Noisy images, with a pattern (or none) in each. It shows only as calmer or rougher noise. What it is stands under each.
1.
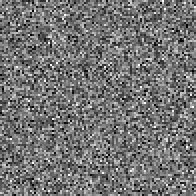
only noise
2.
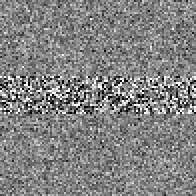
one band of rows
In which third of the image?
middle
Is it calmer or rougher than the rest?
rougher
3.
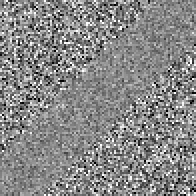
a diagonal band
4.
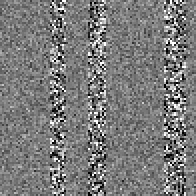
bands of columns
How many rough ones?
3
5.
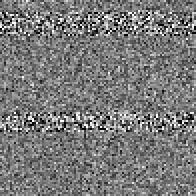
bands of rows
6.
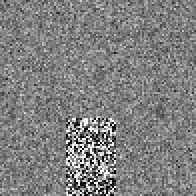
one block
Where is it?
bottom middle
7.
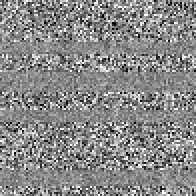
bands of rows
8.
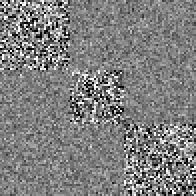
blocks along the diagonal
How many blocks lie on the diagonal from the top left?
3
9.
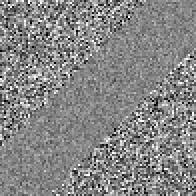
a diagonal band
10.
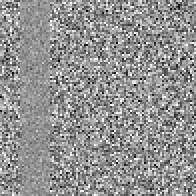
one band of columns
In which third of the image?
left
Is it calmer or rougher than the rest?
calmer
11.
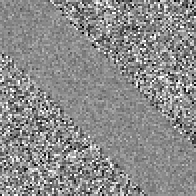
a diagonal band
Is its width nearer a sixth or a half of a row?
a half
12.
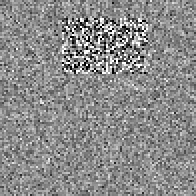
one block
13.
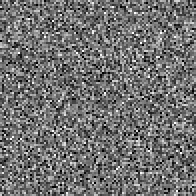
only noise
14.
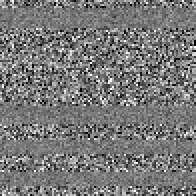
bands of rows
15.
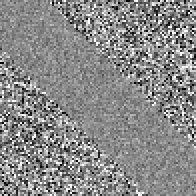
a diagonal band
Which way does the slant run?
top left to bottom right
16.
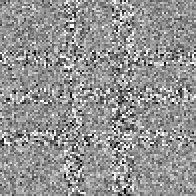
bands of rows crossing bands of columns
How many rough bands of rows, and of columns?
3 and 2
